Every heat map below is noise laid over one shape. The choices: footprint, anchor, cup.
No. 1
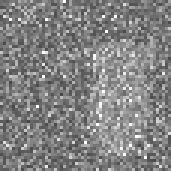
footprint
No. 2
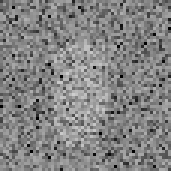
footprint
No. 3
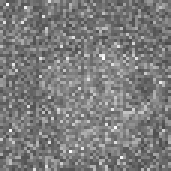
cup
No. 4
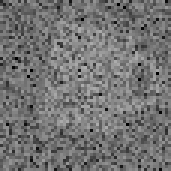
cup
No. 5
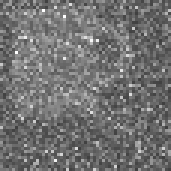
cup
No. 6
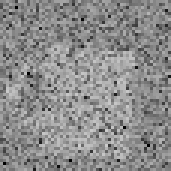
cup
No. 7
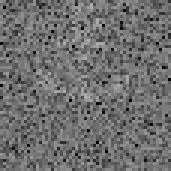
anchor
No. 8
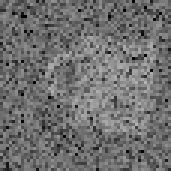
cup
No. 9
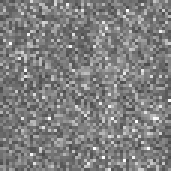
anchor
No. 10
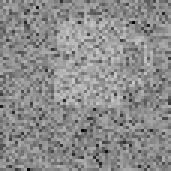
cup
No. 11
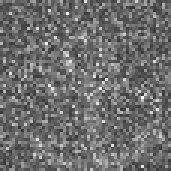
anchor
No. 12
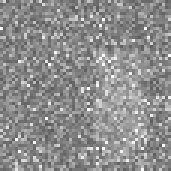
footprint
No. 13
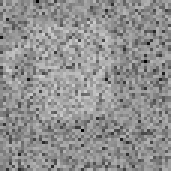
cup
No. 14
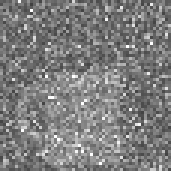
cup
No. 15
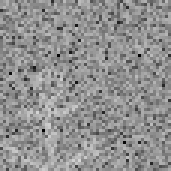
anchor
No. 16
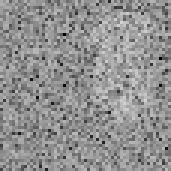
footprint
